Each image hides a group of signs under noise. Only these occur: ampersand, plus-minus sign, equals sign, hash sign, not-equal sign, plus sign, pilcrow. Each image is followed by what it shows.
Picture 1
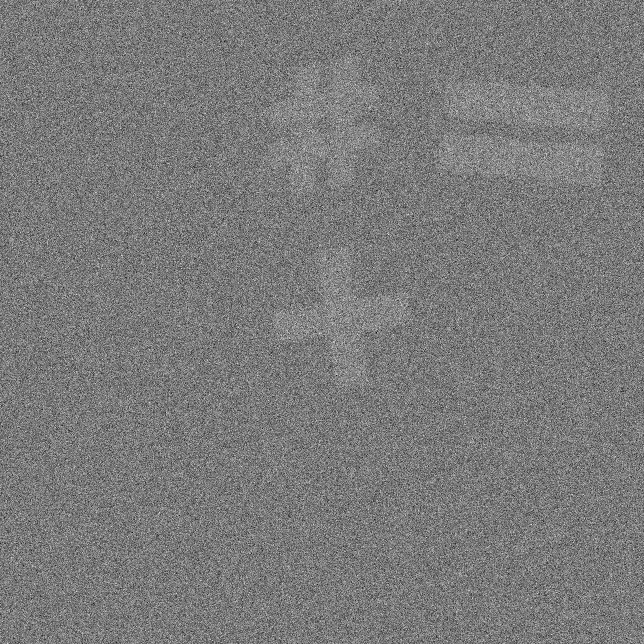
top middle: hash sign; top right: equals sign; centre: plus sign
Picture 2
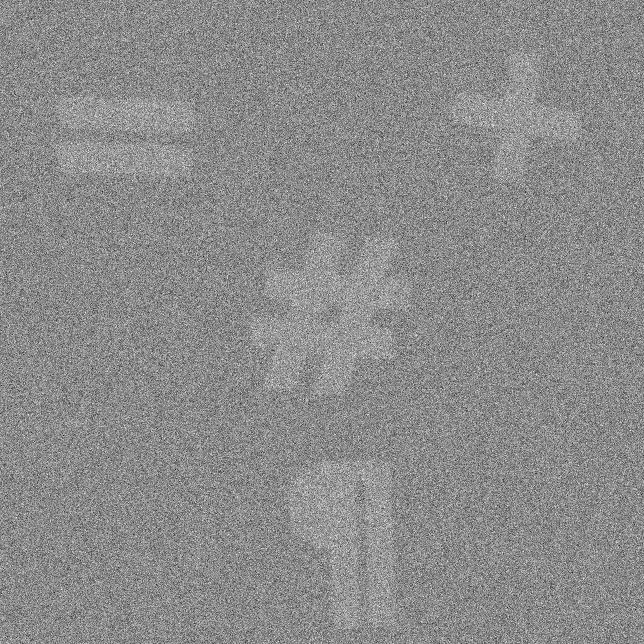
top left: equals sign; top right: plus sign; centre: hash sign; bottom middle: pilcrow
